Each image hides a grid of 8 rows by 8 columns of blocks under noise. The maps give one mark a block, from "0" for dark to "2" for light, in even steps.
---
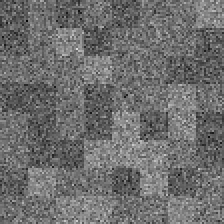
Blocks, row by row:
0 1 0 1 0 1 1 2
0 1 2 0 1 1 1 0
1 1 1 2 1 1 0 0
0 0 1 0 1 1 2 1
1 0 1 0 2 0 2 0
1 0 0 2 2 2 1 0
0 2 1 1 0 2 0 1
1 1 2 2 1 1 2 1
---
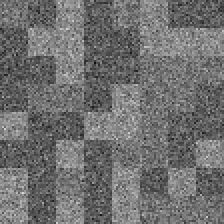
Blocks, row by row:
1 0 2 0 1 2 0 0
0 2 2 0 0 2 2 2
0 0 2 0 0 1 1 1
0 1 1 0 2 1 1 0
2 0 0 2 2 1 0 0
0 0 2 0 1 1 0 2
2 0 1 0 2 0 2 0
2 0 2 0 2 1 1 1
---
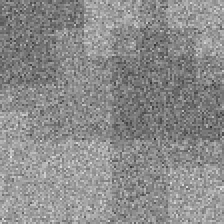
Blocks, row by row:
0 0 0 2 2 1 2 2
0 0 1 2 1 0 1 2
0 0 1 1 0 0 0 1
1 1 1 1 0 0 0 0
2 1 1 1 0 0 0 0
2 2 2 2 1 1 1 1
2 2 2 2 1 1 2 2
2 2 2 2 1 1 2 2
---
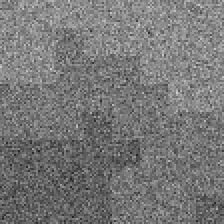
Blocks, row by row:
2 2 2 2 2 2 2 2
2 2 1 2 2 2 2 2
2 2 1 1 1 2 2 2
1 1 1 1 1 1 2 2
1 1 1 0 1 1 1 1
0 0 0 0 0 1 1 1
0 0 0 0 1 1 1 1
0 0 0 0 1 1 1 0
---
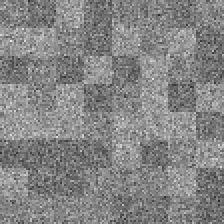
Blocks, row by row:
1 0 2 0 1 1 0 1
2 2 1 0 2 1 2 0
0 1 0 2 0 2 1 0
2 1 2 0 1 2 0 2
2 2 2 1 2 2 2 0
0 0 0 0 2 0 1 2
2 0 0 1 1 1 2 0
1 1 1 1 0 0 1 0
